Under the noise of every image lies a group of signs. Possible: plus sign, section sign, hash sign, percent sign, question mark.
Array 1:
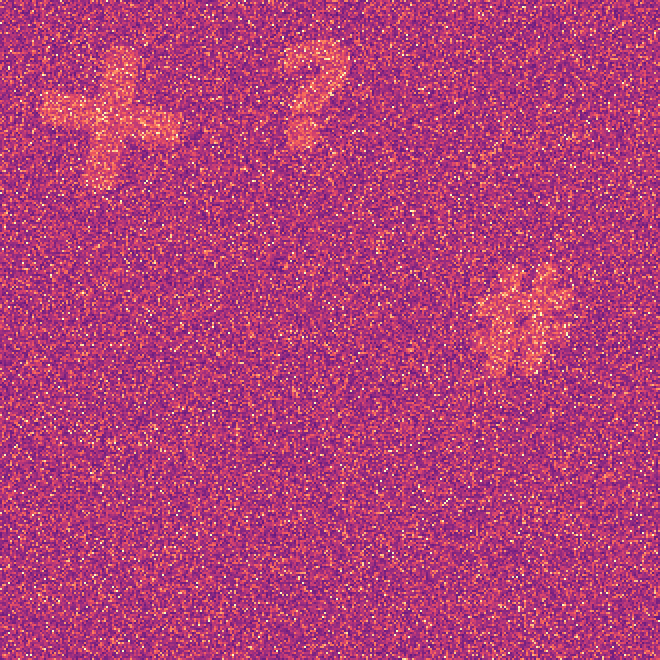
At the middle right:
hash sign
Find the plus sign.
top left
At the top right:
nothing
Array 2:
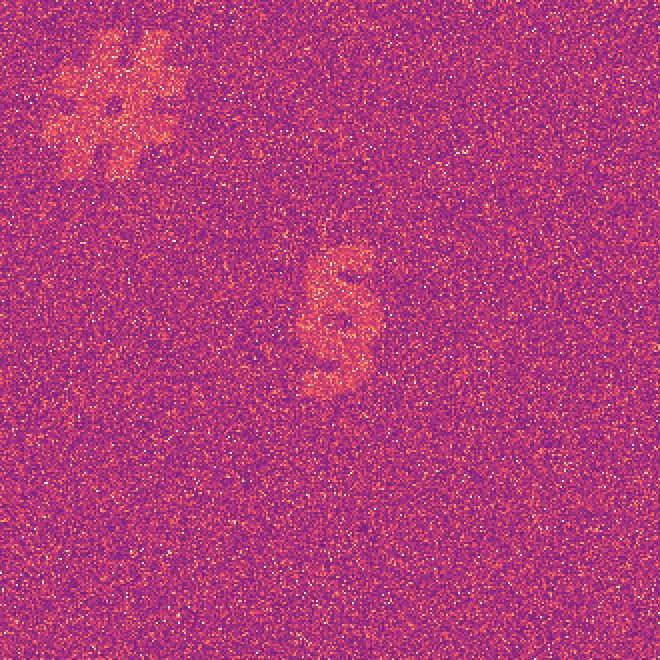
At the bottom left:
nothing
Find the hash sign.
top left
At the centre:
section sign
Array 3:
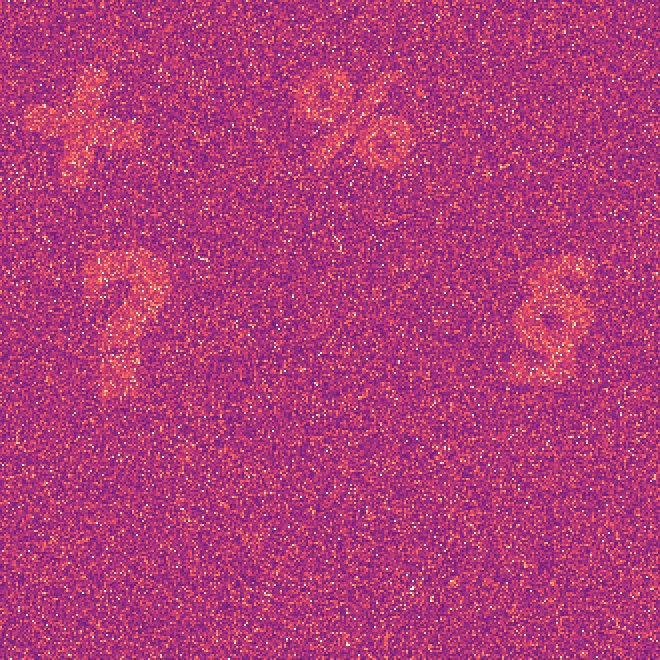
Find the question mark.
middle left
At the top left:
plus sign
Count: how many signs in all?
4
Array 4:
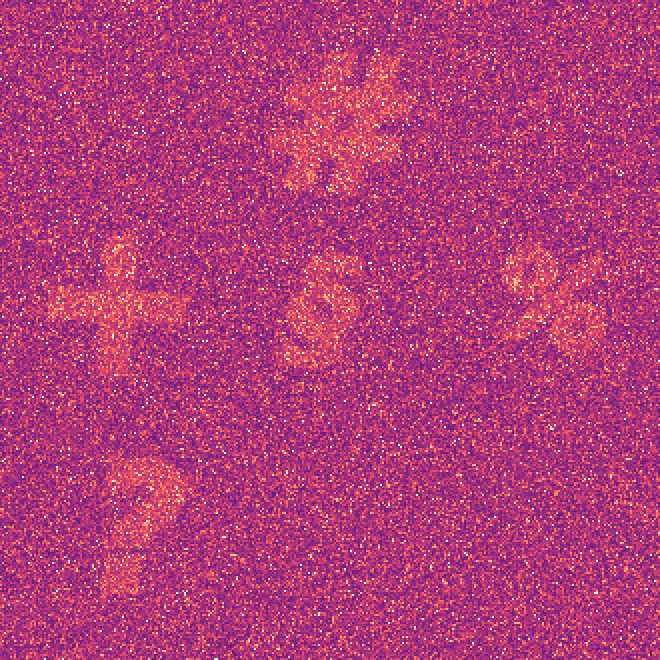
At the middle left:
plus sign
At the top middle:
hash sign
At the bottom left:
question mark
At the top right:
nothing
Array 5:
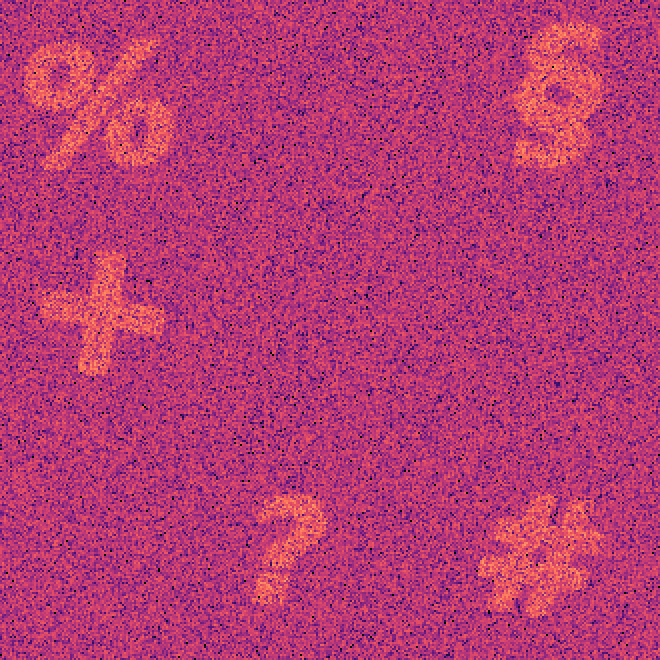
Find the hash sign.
bottom right
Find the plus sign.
middle left
